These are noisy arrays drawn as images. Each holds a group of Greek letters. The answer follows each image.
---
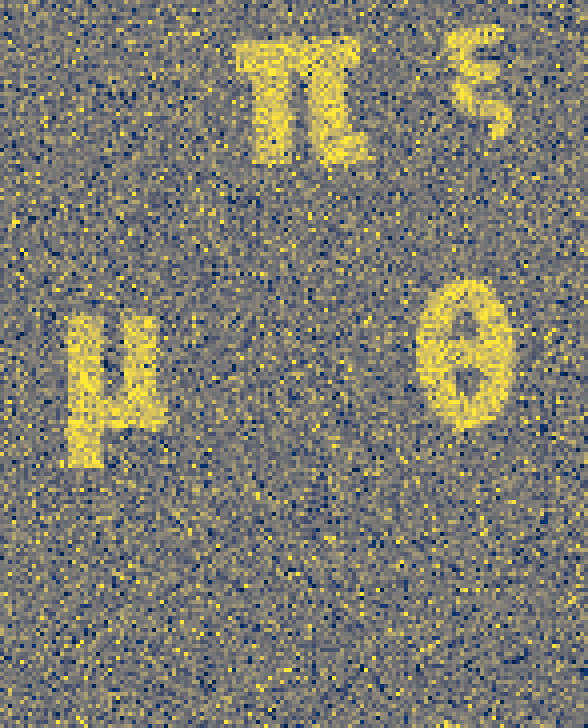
top middle: pi; top right: xi; middle left: mu; middle right: theta
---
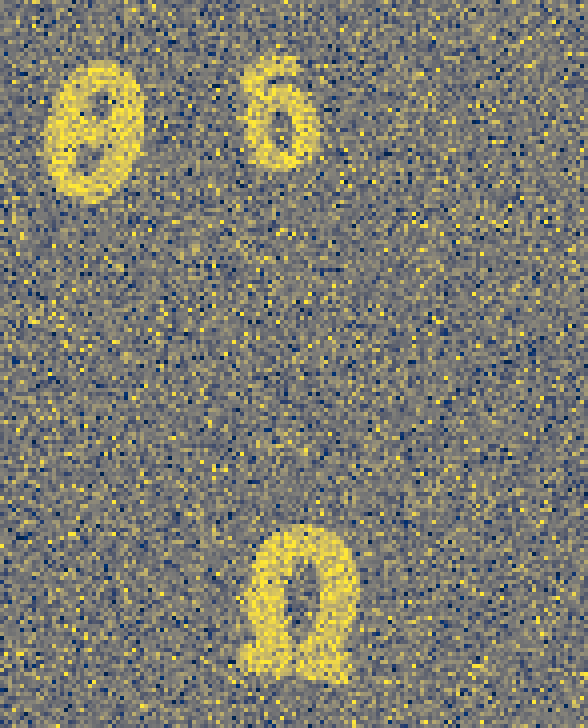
top left: theta; top middle: delta; bottom middle: omega
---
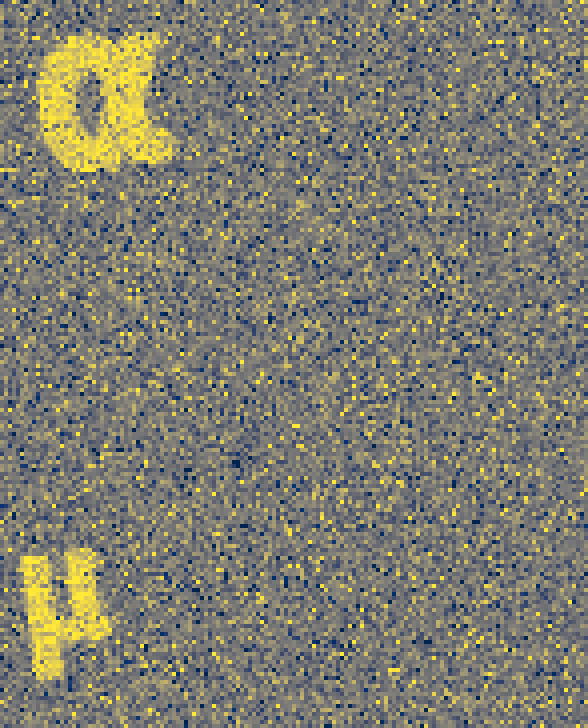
top left: alpha; bottom left: mu
